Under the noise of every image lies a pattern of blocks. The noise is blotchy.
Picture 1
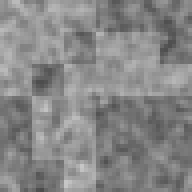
mirrored about the diagonal from the top left
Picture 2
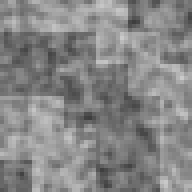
mirrored about the diagonal from the bottom left
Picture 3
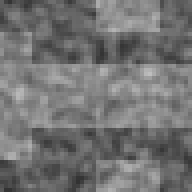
top and bottom mirror each other
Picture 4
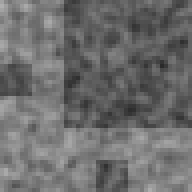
mirrored about the diagonal from the bottom left
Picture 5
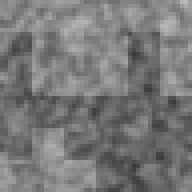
no symmetry
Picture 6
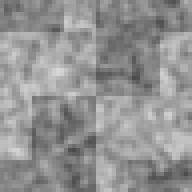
the same after a half turn
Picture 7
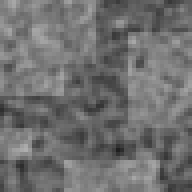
no symmetry
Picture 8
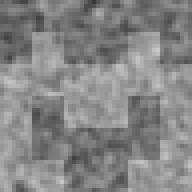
left and right mirror each other
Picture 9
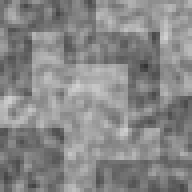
mirrored about the diagonal from the bottom left
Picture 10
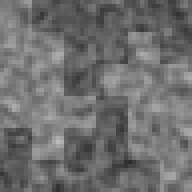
the same after a half turn
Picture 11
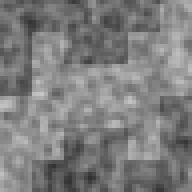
the same after a half turn
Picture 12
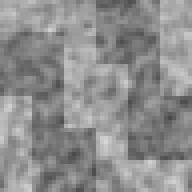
the same after a half turn
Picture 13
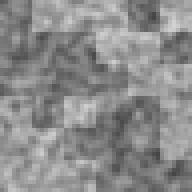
mirrored about the diagonal from the bottom left
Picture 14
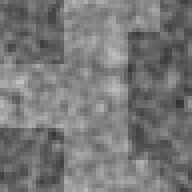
top and bottom mirror each other
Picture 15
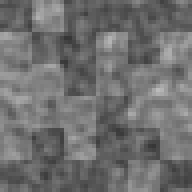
the same after a half turn
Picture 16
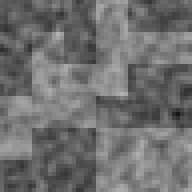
no symmetry
